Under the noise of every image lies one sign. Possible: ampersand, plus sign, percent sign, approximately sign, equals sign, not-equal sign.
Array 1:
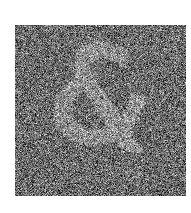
ampersand
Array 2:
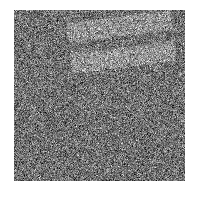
equals sign
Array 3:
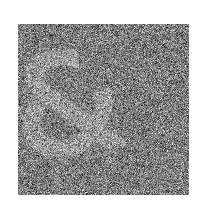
ampersand
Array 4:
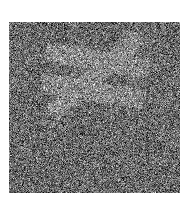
not-equal sign
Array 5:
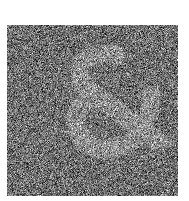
ampersand
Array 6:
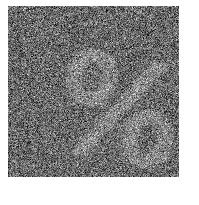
percent sign
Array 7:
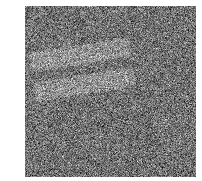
equals sign
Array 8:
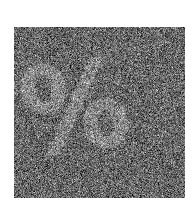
percent sign
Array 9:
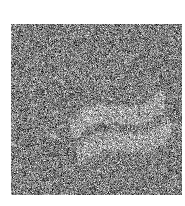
approximately sign
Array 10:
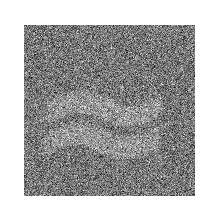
approximately sign
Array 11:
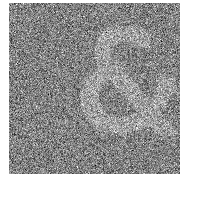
ampersand
